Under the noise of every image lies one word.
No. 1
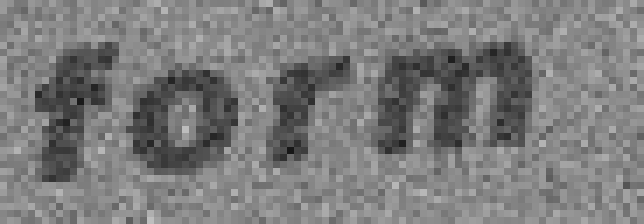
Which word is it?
form
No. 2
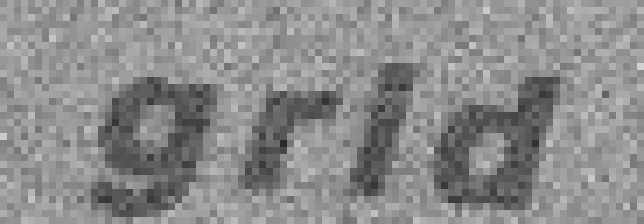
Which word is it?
grid
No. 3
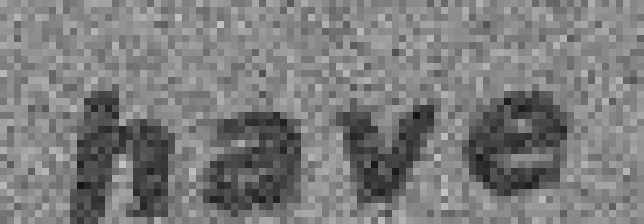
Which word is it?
have
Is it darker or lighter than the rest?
darker
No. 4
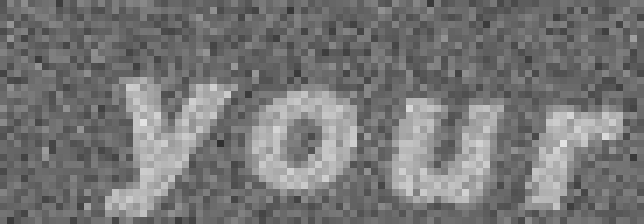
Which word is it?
your
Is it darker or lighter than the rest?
lighter
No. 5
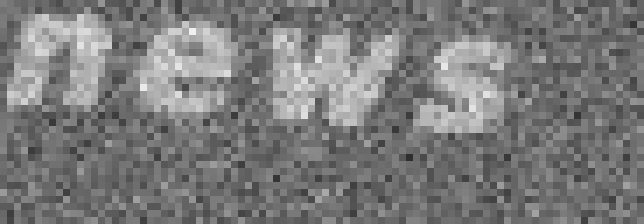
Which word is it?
news
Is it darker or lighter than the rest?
lighter
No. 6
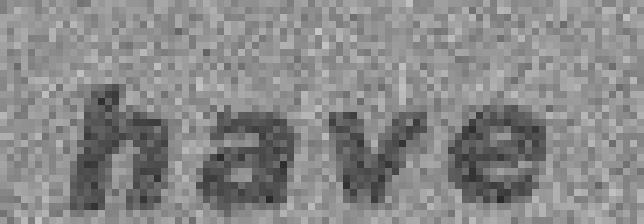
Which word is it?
have
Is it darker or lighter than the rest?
darker
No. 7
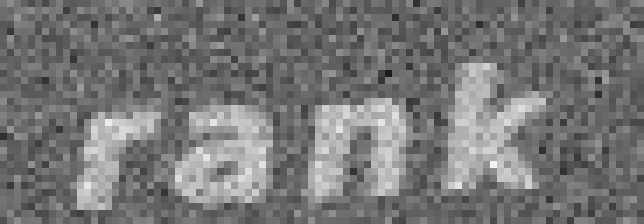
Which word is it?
rank
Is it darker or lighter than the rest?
lighter
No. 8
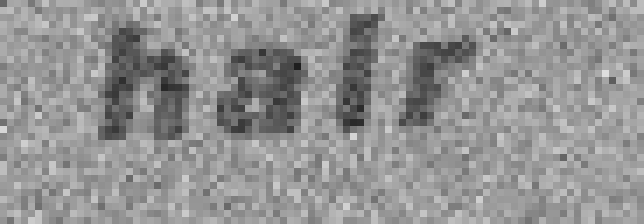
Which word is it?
hair
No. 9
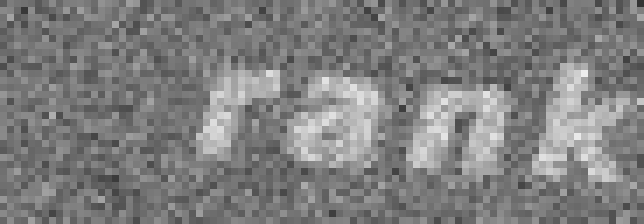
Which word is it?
rank
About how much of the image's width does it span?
two thirds
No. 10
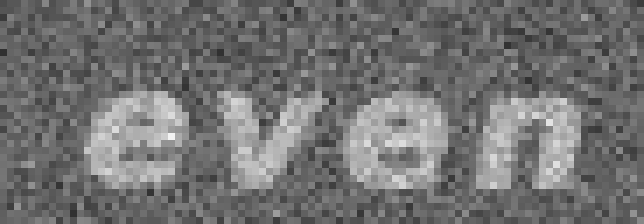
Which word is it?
even
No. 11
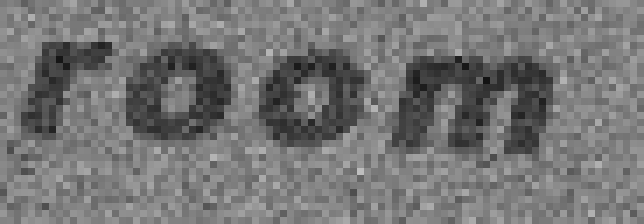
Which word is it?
room
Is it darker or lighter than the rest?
darker
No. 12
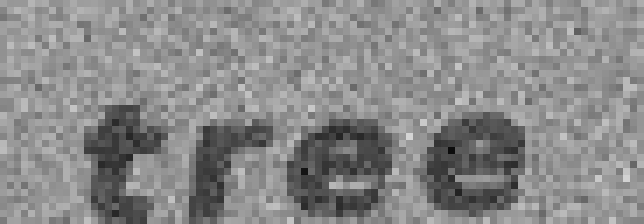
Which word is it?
tree
